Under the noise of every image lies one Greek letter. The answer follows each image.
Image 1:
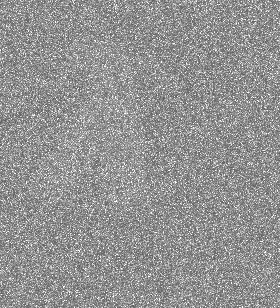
lambda
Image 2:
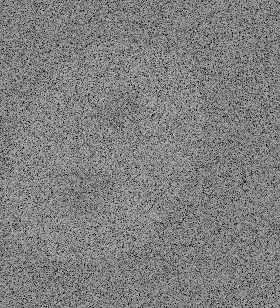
theta
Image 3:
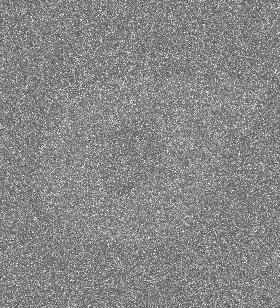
sigma
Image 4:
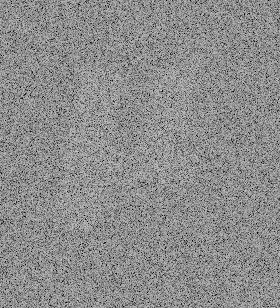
mu
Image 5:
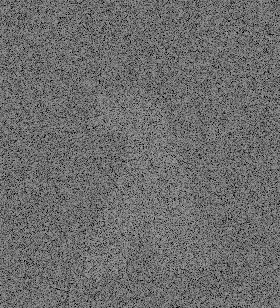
lambda
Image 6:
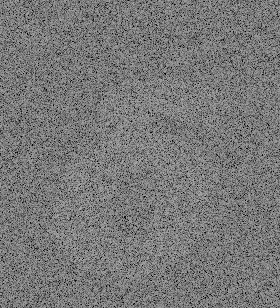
delta
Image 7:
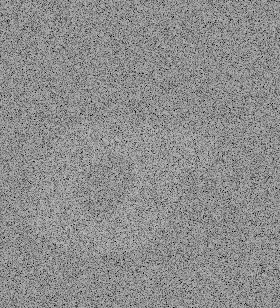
sigma
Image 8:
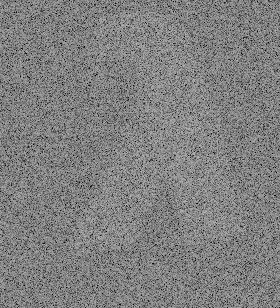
lambda
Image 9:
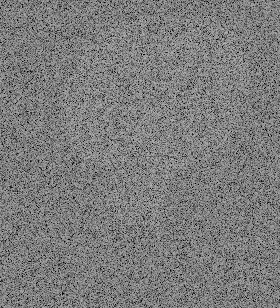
phi
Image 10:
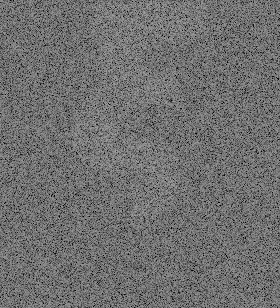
xi
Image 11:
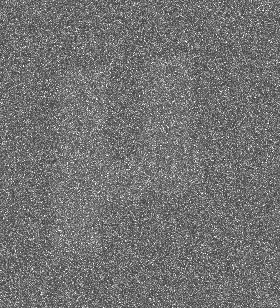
mu
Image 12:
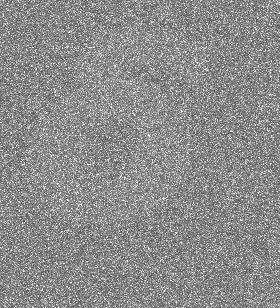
delta
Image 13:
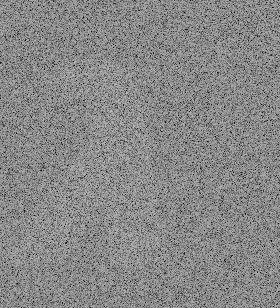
lambda
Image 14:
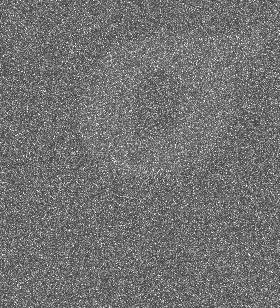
sigma
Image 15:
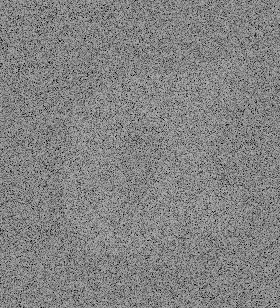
alpha
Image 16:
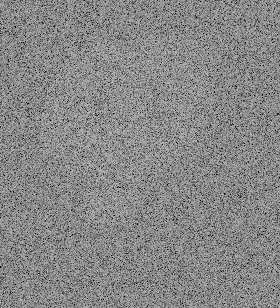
phi
